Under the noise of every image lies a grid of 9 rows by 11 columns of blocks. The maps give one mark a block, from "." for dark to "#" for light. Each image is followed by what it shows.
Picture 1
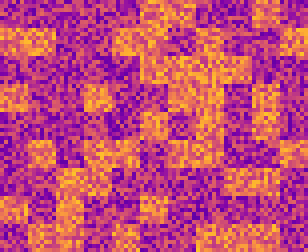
.....##..#.
##..##.#..#
.....####..
#..#..##.#.
.....#.#.#.
.#.##.##..#
..##....##.
#.#..#.....
.##.#..###.
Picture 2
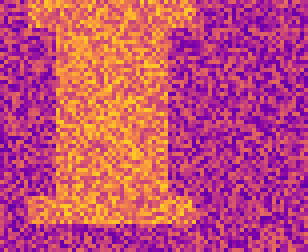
.######....
..####.....
..####.....
..####.....
..####.....
..####.....
..####.....
.######....
...........
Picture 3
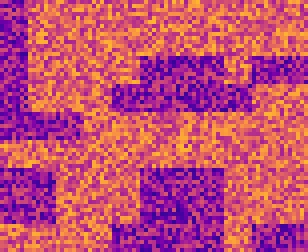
.##########
.##########
.####...#..
.###.....##
...########
###########
..###...###
..###...###
####....#..
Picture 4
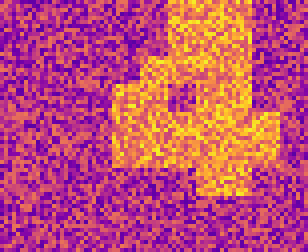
......###..
......###..
.....####..
....##.##..
....######.
....######.
.......##..
...........
...........
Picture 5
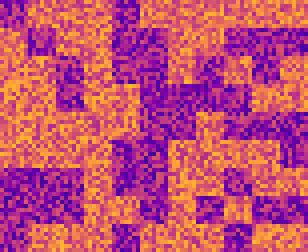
.###.######
#.##..##...
##.#..#.#.#
##.##....##
#####..#...
####..####.
...#..##.##
...##.#.#..
.###.###.##
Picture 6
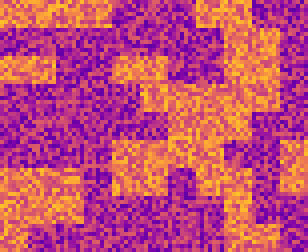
####...##..
........##.
##..##..##.
.....#####.
......###..
....####..#
###.##.##.#
###.....#..
#.......##.
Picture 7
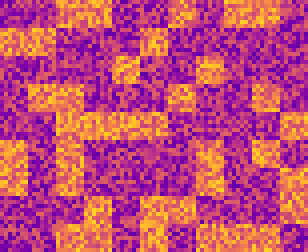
..##..#.##.
##...#.....
....#..#...
.##...#..#.
..####....#
#.#....#.#.
#.#....#..#
...#.##...#
..##.#.###.
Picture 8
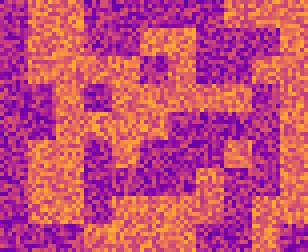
.##.....###
.##..##...#
.####.#..##
..#.#####.#
..####....#
.##.#...#.#
.##....#..#
.##.####.##
...####..#.
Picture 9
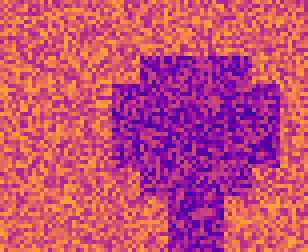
###########
###########
#####....##
####......#
####......#
####......#
#####....##
######..###
######..###
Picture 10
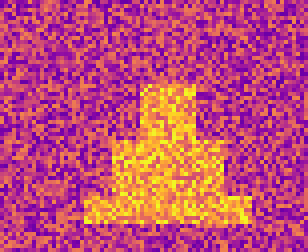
...........
...........
...........
.....##....
.....##....
....####...
....####...
...######..
...........
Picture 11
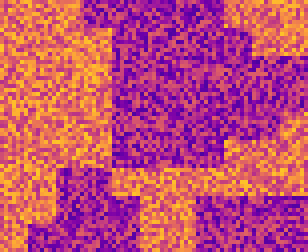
###.....###
####.....##
####.......
####.......
####......#
####....###
##..#######
##...##....
#....##....
